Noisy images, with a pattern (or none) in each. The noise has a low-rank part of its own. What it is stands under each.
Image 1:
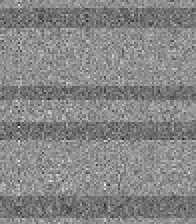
bands of rows
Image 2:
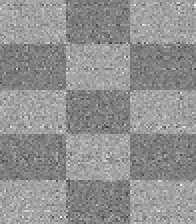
a checkerboard
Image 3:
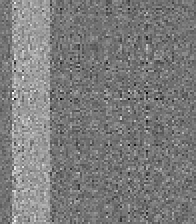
one band of columns
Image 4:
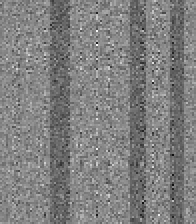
bands of columns
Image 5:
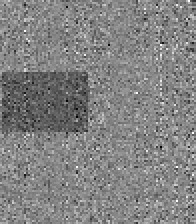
one block
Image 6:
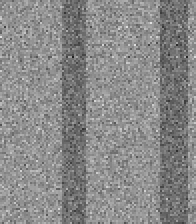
bands of columns
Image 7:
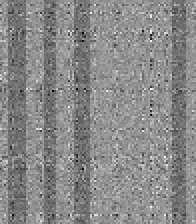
bands of columns
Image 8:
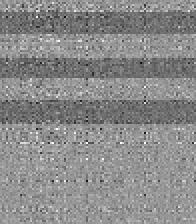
bands of rows
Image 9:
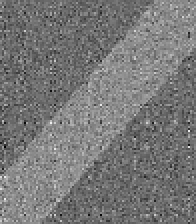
a diagonal band
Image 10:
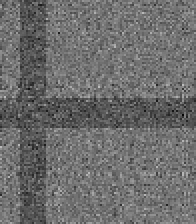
bands of rows crossing bands of columns
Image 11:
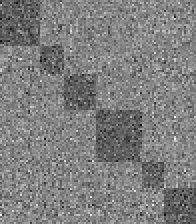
blocks along the diagonal
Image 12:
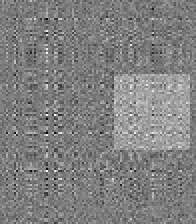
one block
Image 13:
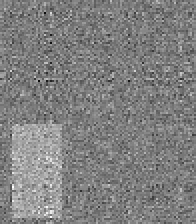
one block
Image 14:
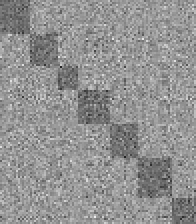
blocks along the diagonal
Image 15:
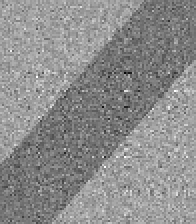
a diagonal band
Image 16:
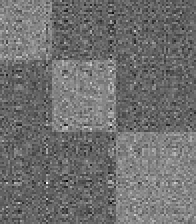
blocks along the diagonal
